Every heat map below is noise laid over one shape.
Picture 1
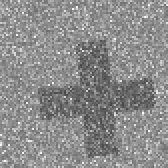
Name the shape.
cross
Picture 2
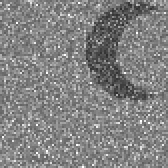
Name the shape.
crescent
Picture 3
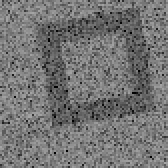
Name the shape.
square frame
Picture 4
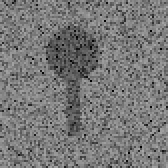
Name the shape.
lollipop
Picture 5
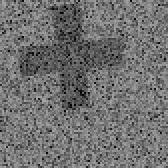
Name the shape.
cross
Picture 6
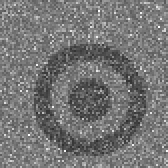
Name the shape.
bullseye
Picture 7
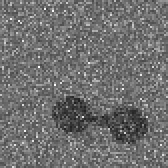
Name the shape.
dumbbell
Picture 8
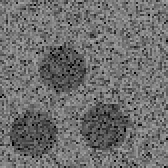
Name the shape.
three dots
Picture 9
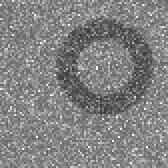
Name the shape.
ring
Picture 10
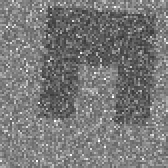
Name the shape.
square with a notch
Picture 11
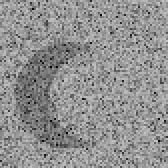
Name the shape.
crescent
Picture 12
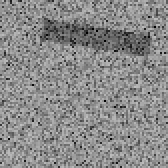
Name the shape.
bar
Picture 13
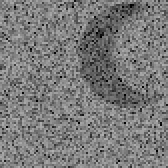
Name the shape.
crescent
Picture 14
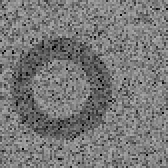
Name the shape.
ring
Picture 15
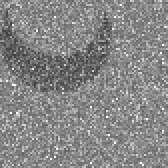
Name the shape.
crescent
